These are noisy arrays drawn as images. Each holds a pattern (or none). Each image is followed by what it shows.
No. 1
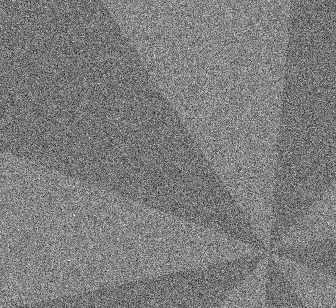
spokes from one point
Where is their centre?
bottom right
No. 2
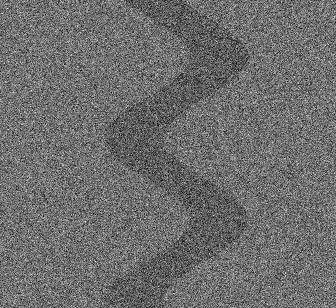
a wavy band
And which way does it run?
top to bottom
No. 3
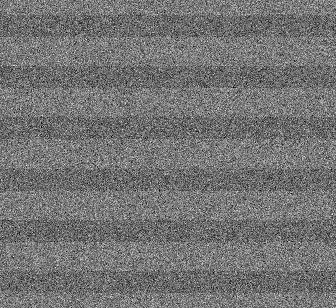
horizontal stripes
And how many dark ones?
6
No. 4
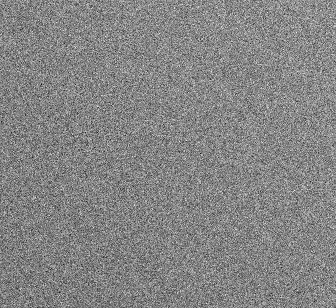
a smooth slope
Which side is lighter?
top right
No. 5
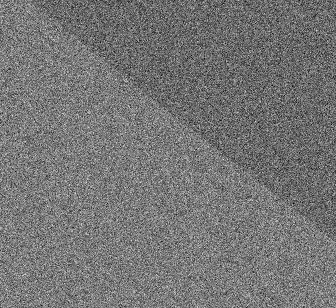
a sharp edge
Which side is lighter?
bottom left
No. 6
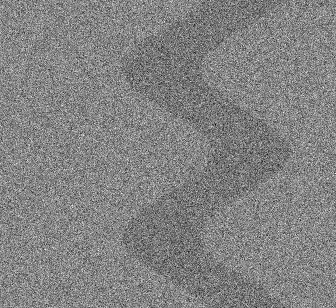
a wavy band
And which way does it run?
top to bottom
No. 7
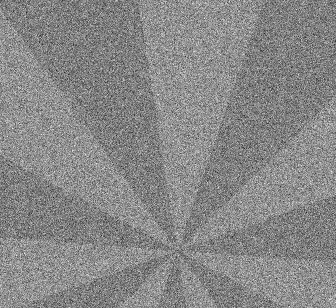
spokes from one point
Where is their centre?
bottom middle
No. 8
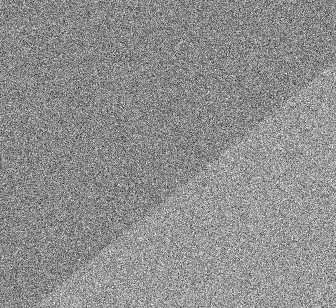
a sharp edge
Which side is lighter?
bottom right
